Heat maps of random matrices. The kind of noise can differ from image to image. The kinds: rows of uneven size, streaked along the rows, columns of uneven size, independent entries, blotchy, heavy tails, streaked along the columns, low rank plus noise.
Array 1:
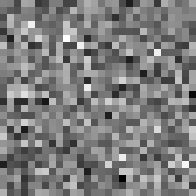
low rank plus noise
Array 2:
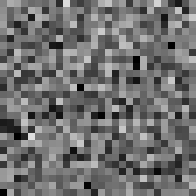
independent entries
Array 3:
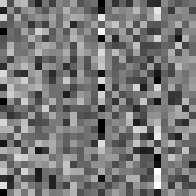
columns of uneven size
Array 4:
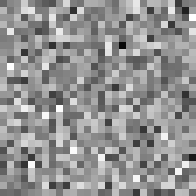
independent entries
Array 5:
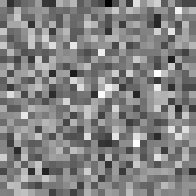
low rank plus noise
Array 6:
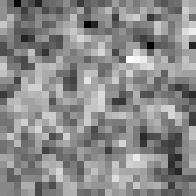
blotchy
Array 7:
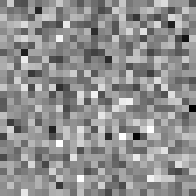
independent entries
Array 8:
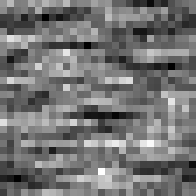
streaked along the rows
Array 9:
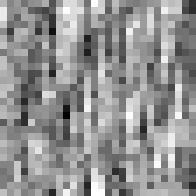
streaked along the columns
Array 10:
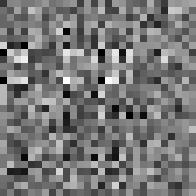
low rank plus noise
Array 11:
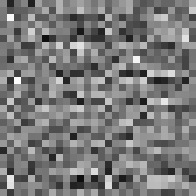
low rank plus noise
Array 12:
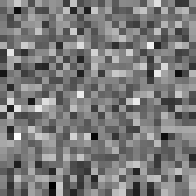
low rank plus noise
